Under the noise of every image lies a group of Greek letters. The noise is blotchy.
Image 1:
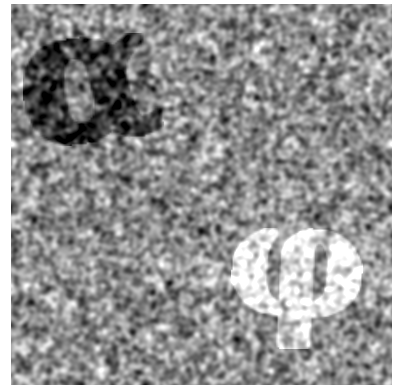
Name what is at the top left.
alpha
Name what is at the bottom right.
phi
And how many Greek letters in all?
2
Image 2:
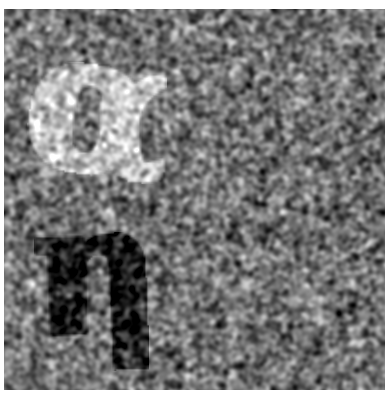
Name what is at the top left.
alpha
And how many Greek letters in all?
2
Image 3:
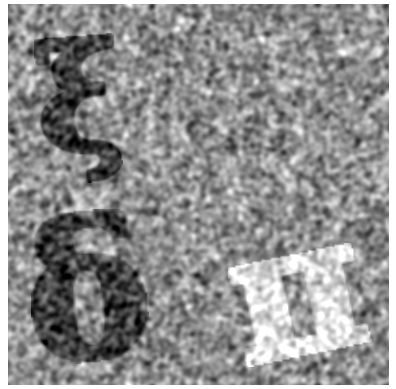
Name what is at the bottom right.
pi
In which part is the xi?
top left
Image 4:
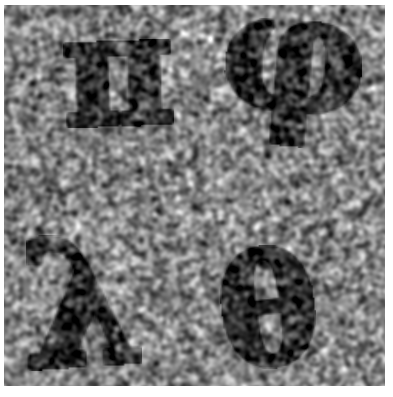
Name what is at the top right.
phi
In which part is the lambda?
bottom left
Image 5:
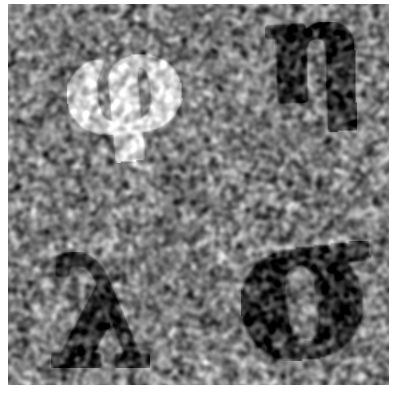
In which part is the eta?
top right
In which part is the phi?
top left
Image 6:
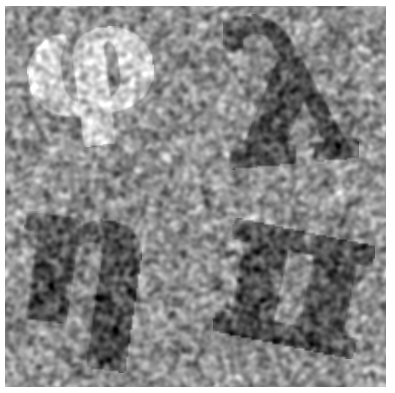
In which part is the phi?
top left
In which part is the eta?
bottom left
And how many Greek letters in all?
4
